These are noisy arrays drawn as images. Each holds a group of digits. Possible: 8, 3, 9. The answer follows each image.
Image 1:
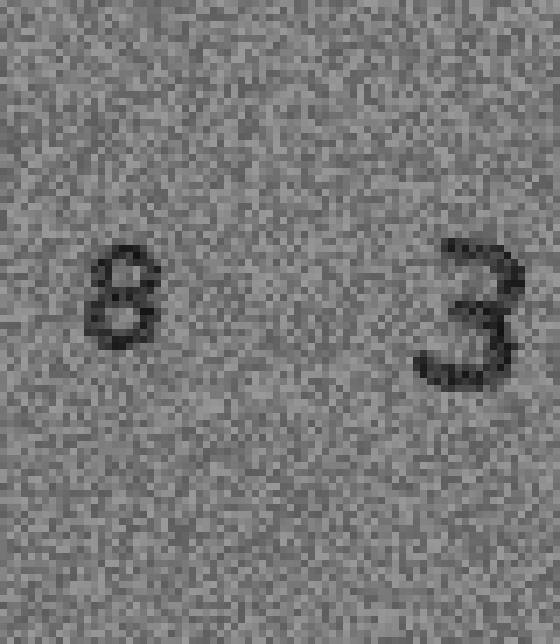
middle left: 8; middle right: 3
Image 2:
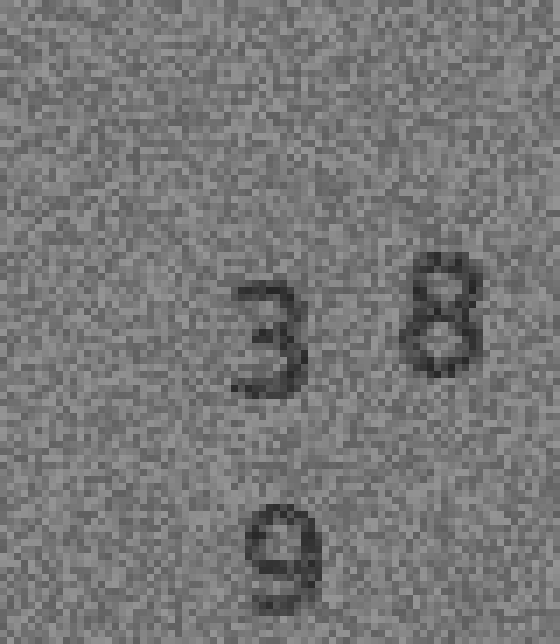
centre: 3; middle right: 8; bottom middle: 9
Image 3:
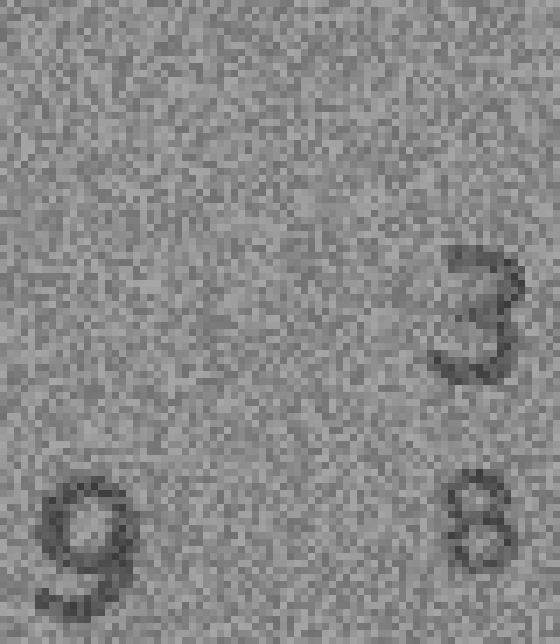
middle right: 3; bottom left: 9; bottom right: 8
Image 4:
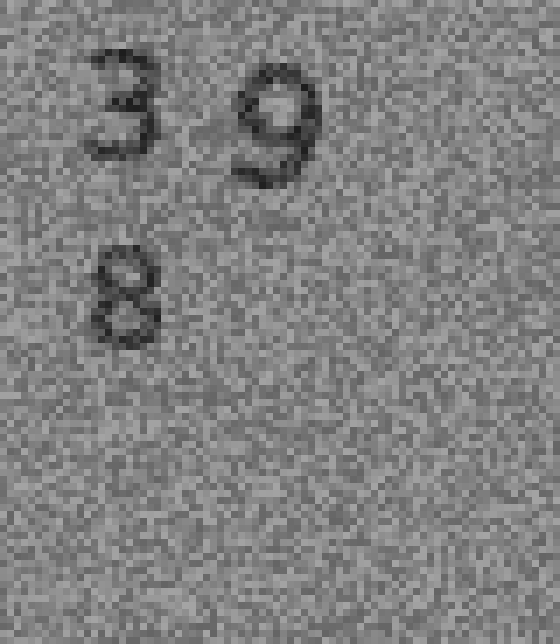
top left: 3; top middle: 9; middle left: 8
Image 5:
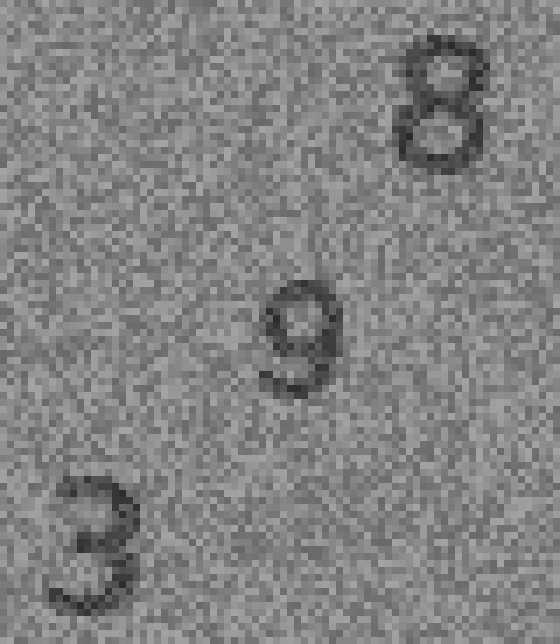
top right: 8; centre: 9; bottom left: 3
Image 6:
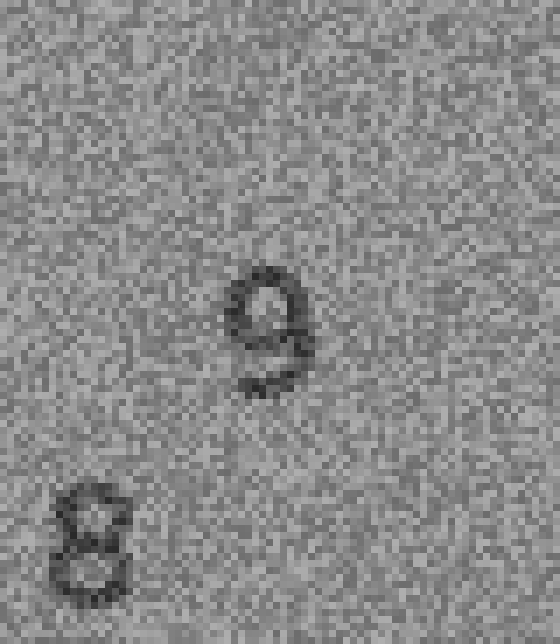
centre: 9; bottom left: 8
